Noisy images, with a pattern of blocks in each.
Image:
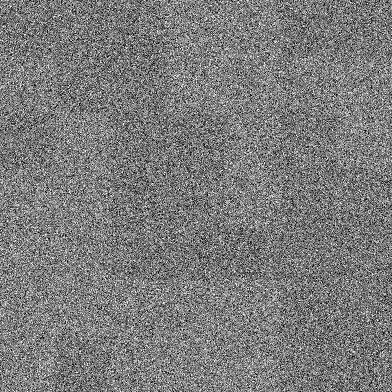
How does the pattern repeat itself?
no symmetry
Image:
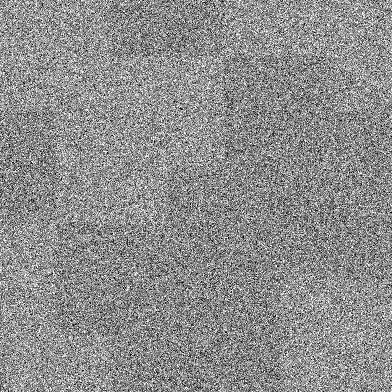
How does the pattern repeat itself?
mirrored about the diagonal from the top left
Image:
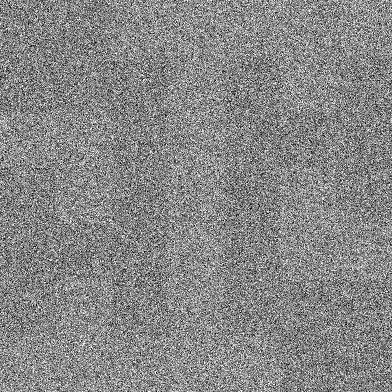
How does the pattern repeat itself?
the same after a half turn
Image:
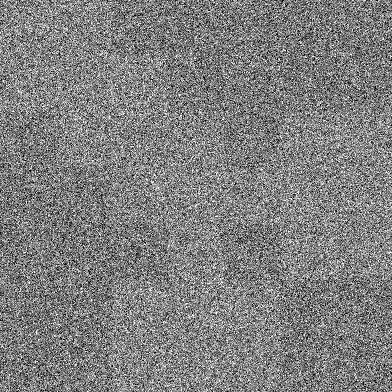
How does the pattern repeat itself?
mirrored about the diagonal from the top left
